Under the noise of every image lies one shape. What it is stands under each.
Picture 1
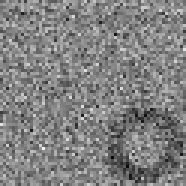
dark ring, bottom right
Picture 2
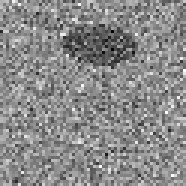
dark ellipse, top middle
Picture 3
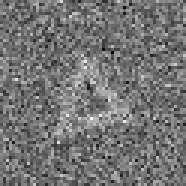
light triangle frame
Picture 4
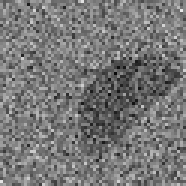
dark half disc
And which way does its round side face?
up and left
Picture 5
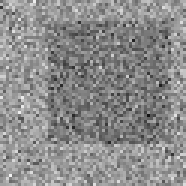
dark square
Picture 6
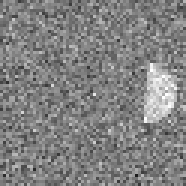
light half disc, middle right
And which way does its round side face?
right
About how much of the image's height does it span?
a third
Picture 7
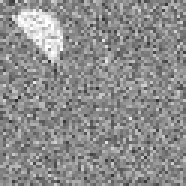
light half disc, top left
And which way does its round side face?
up and right
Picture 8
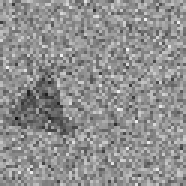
dark triangle, middle left
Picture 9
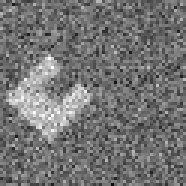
light square with a notch
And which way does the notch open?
up and right
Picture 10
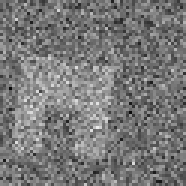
light square with a notch
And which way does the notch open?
down
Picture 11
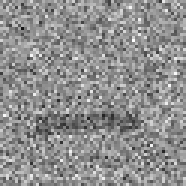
dark bar
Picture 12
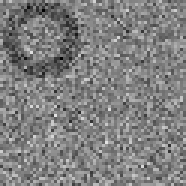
dark ring, top left
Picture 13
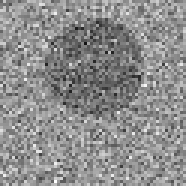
dark disc
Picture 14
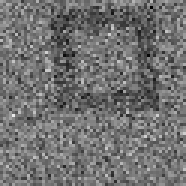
dark square frame
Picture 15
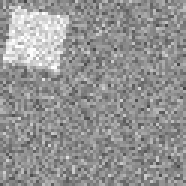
light square, top left
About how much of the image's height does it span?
a third
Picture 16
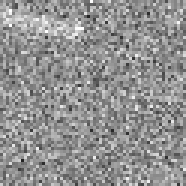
light bar, top left
